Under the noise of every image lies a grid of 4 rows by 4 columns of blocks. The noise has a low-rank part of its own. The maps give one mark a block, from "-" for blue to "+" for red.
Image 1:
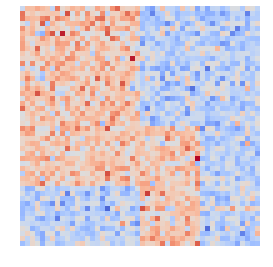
+ + - -
+ + - -
+ + + -
- - + -
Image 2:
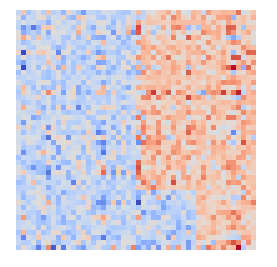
- - + +
- - + +
- - + +
- - - +
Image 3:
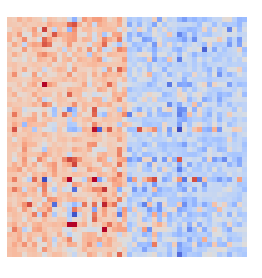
+ + - -
+ + - -
+ + - -
+ + - -
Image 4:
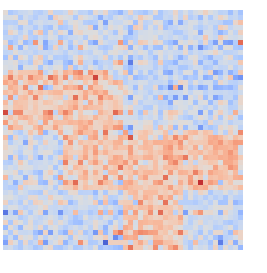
- - - -
+ + - -
- + + +
- - + -
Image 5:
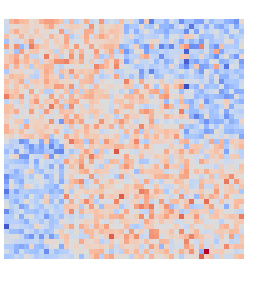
+ + - -
+ + + -
- + + +
- + + +
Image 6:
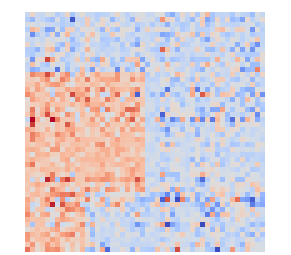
- - - -
+ + - -
+ + - -
+ - - -
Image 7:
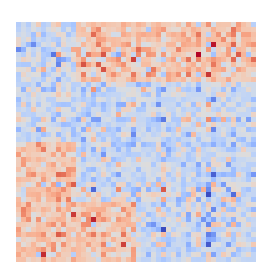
- + + +
- - - -
+ - - -
+ + - -
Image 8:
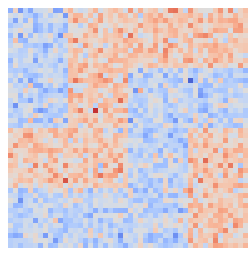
- + + +
- + - -
+ + - +
- - - +
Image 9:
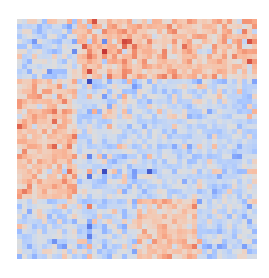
- + + +
+ - - -
+ - - -
- - + -
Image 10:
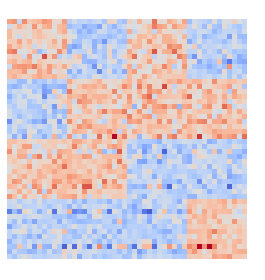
+ - + -
- + + +
+ + - -
- - - +
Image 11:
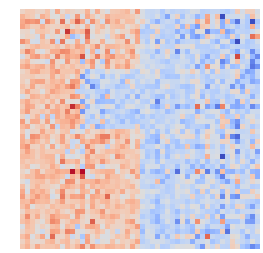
+ + - -
+ - - -
+ + - -
+ + - -
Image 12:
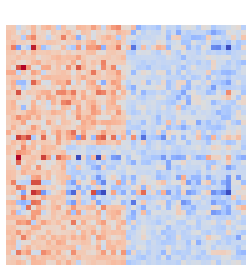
+ + - -
+ + - -
+ - - -
+ + - -
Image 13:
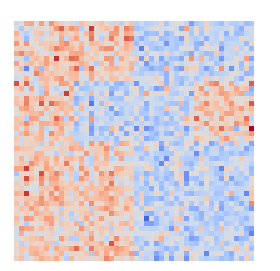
+ + - -
+ - - +
+ + - -
+ + - -
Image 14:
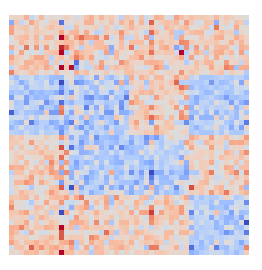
+ + + +
- - + -
+ - - +
+ + + -
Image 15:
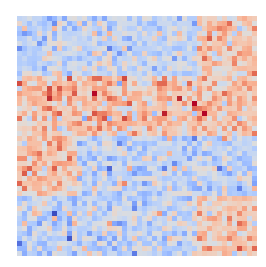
- - - +
+ + + +
+ - - -
- - - +
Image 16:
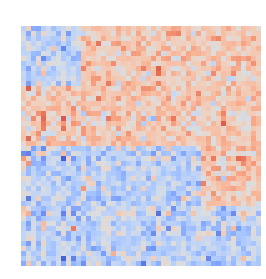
- + + +
+ + + +
- - - +
- - - -
